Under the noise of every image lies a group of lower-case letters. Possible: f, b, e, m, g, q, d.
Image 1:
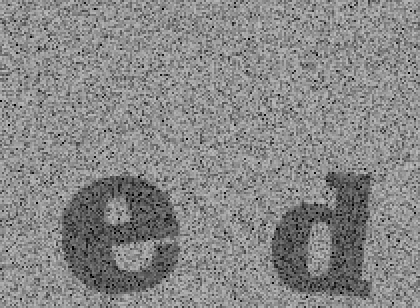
bottom left: dark e; bottom right: dark d
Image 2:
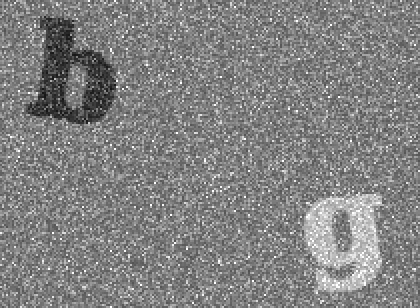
top left: dark b; bottom right: light g
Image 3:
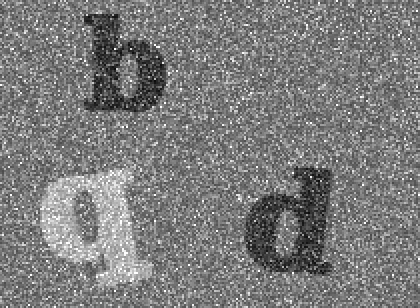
top left: dark b; bottom left: light q; bottom right: dark d
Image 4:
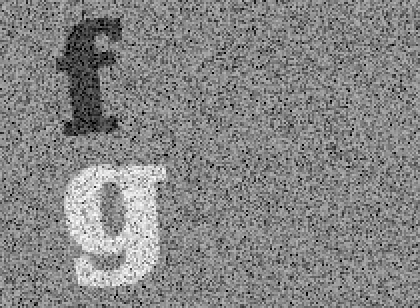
top left: dark f; bottom left: light g
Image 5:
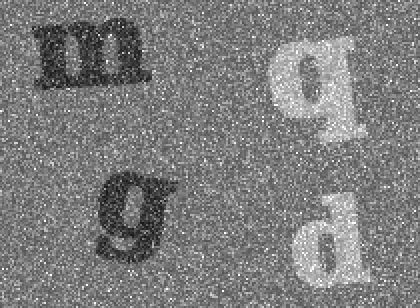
top left: dark m; top right: light q; bottom left: dark g; bottom right: light d
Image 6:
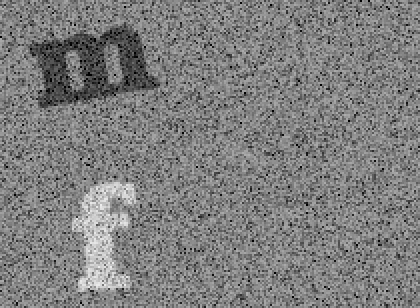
top left: dark m; bottom left: light f
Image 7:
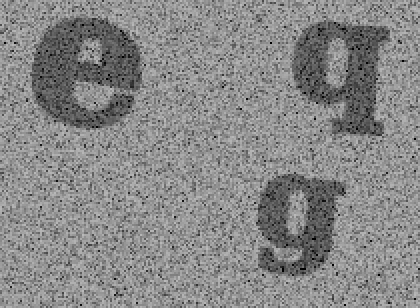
top left: dark e; top right: dark q; bottom right: dark g
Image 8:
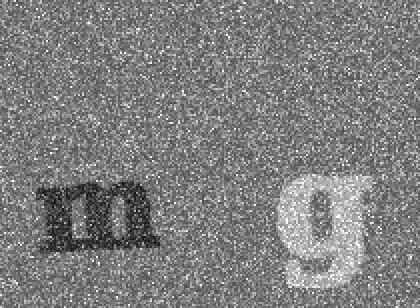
bottom left: dark m; bottom right: light g
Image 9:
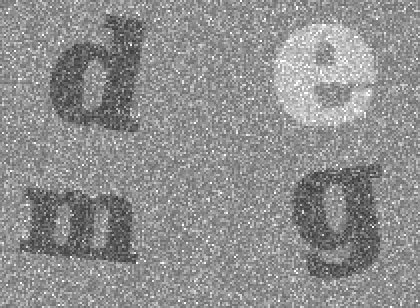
top left: dark d; top right: light e; bottom left: dark m; bottom right: dark g
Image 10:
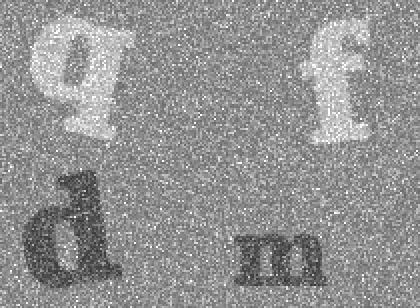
top left: light q; top right: light f; bottom left: dark d; bottom right: dark m
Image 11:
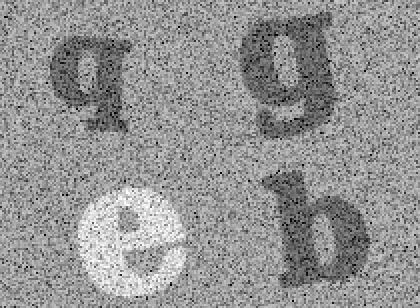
top left: dark q; top right: dark g; bottom left: light e; bottom right: dark b
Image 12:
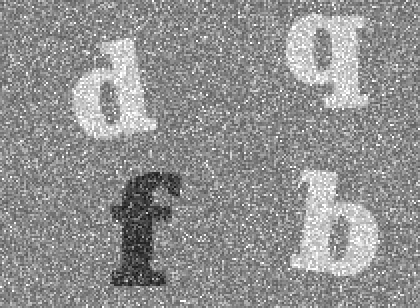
top left: light d; top right: light q; bottom left: dark f; bottom right: light b
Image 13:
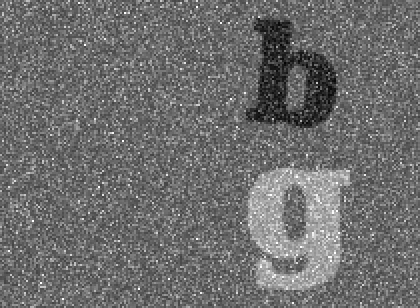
top right: dark b; bottom right: light g
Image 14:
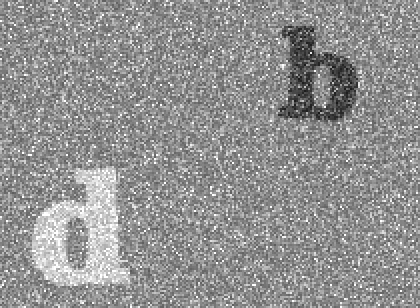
top right: dark b; bottom left: light d
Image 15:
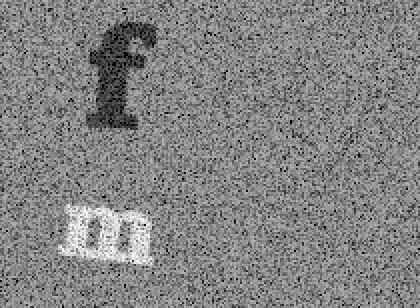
top left: dark f; bottom left: light m
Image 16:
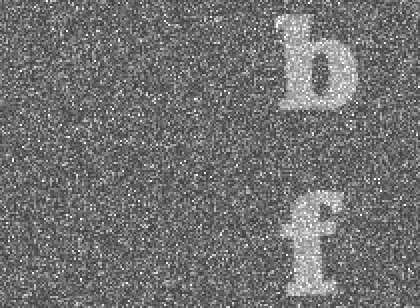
top right: light b; bottom right: light f
